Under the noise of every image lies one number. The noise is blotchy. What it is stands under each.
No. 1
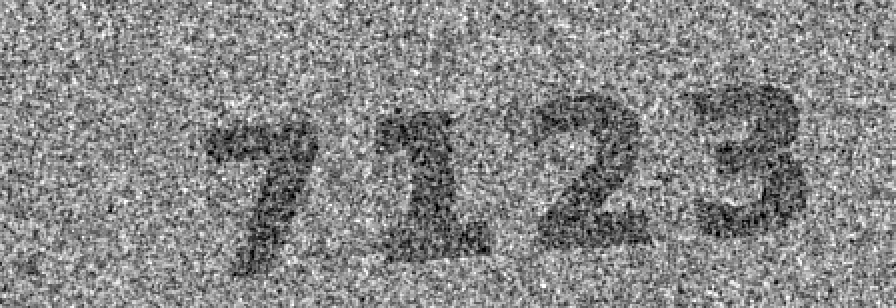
7123
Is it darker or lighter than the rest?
darker
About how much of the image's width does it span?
two thirds
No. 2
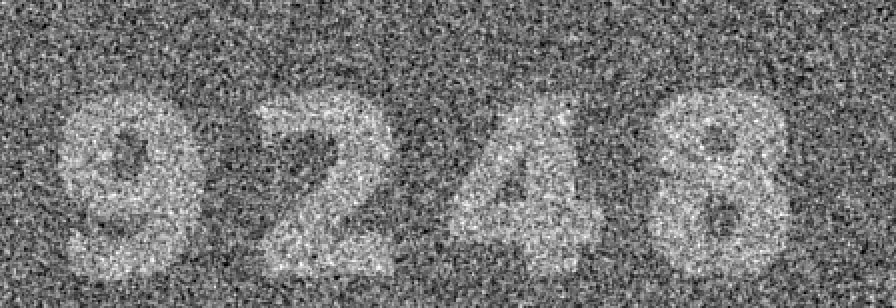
9248
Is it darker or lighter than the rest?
lighter
